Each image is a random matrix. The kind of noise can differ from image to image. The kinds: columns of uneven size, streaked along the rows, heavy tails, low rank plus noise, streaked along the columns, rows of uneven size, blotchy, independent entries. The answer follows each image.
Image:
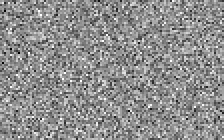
independent entries
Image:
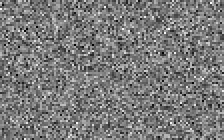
independent entries
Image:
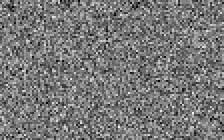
independent entries
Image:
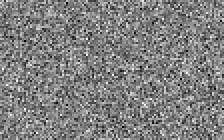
independent entries
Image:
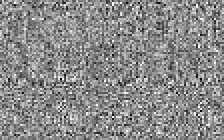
low rank plus noise
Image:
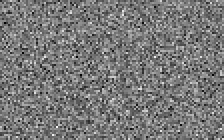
independent entries
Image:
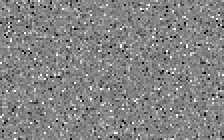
heavy tails
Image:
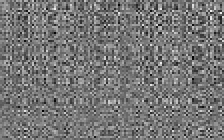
low rank plus noise
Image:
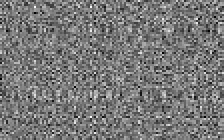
low rank plus noise
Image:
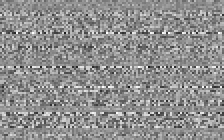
rows of uneven size
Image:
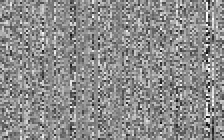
columns of uneven size
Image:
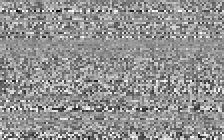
rows of uneven size
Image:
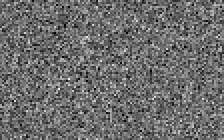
independent entries
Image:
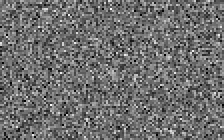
independent entries
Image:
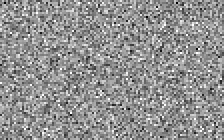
independent entries
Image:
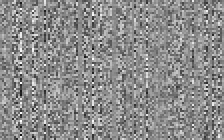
columns of uneven size
